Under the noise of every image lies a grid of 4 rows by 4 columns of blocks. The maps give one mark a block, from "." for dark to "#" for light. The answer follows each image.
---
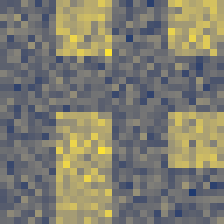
. # . #
. . . .
. # . #
. # . .
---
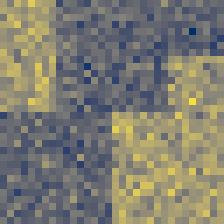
# . . .
# . . #
. . # #
. . # #
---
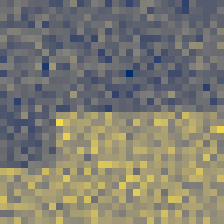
. . . .
. . . .
. # # #
# # # #
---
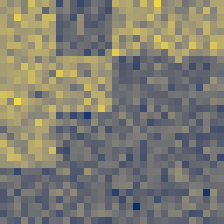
# . # #
# # . .
# . . .
. . . .
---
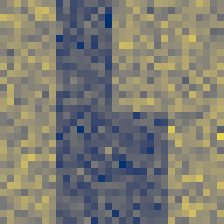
# . # #
# . # #
# . . #
# . . #
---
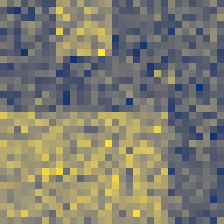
. # . .
. . . .
# # # .
# # # .
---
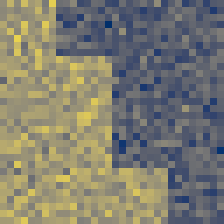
# . . .
# # . .
# # . .
# # # .
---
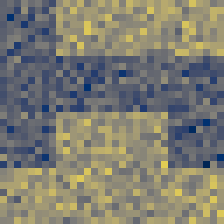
. # # #
. . . .
. # # .
# # # #
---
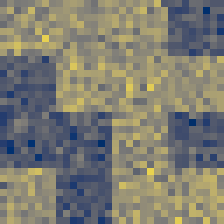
# # # .
. # # #
. . # .
# . # #
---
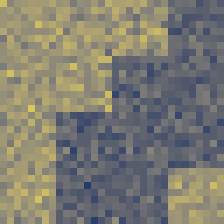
# # # .
# # . .
# . . .
# . . #
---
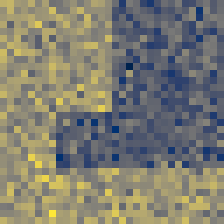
# # . .
# # . .
# . . .
# # # #
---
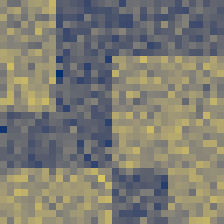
# . . .
# . # #
. . # #
# # . #
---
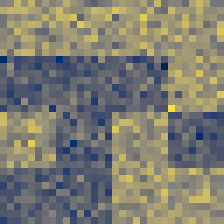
# # # #
. . . #
# . # .
. . # #
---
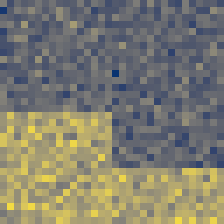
. . . .
. . . .
# # . .
# # # #
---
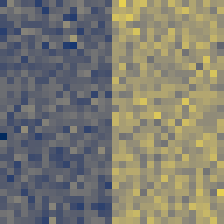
. . # #
. . # #
. . # #
. . # #
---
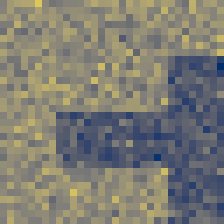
# # # #
# # # .
# . . .
# # # .
